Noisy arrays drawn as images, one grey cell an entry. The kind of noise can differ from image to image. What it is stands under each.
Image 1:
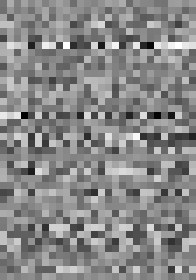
rows of uneven size
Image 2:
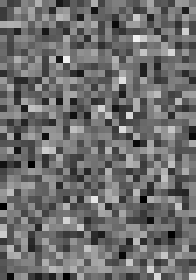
independent entries
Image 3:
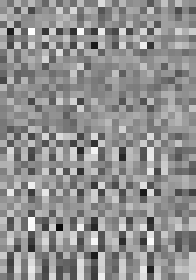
low rank plus noise
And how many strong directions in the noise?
one
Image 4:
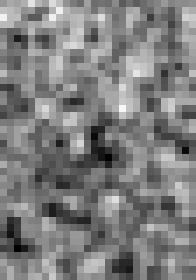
blotchy
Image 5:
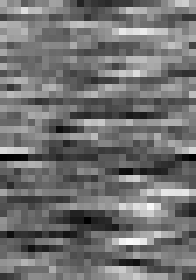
streaked along the rows
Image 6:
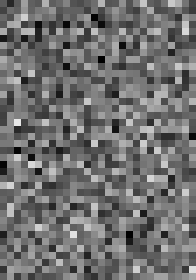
independent entries
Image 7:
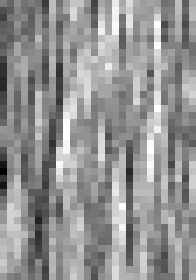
streaked along the columns
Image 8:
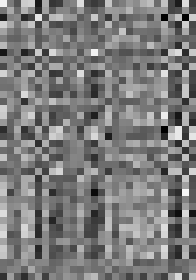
low rank plus noise
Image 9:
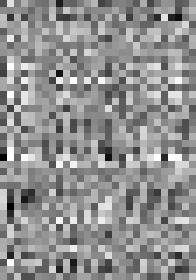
low rank plus noise
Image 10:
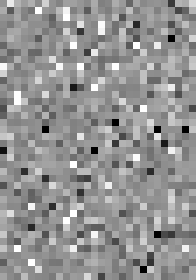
heavy tails
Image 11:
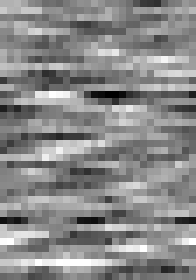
streaked along the rows
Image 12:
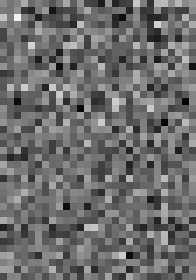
low rank plus noise
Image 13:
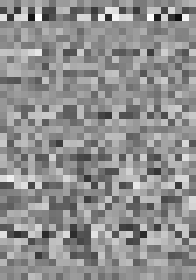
rows of uneven size
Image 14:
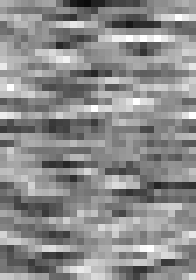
streaked along the rows
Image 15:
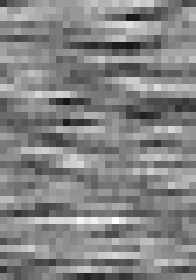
streaked along the rows
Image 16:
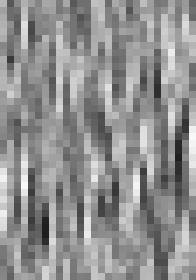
streaked along the columns
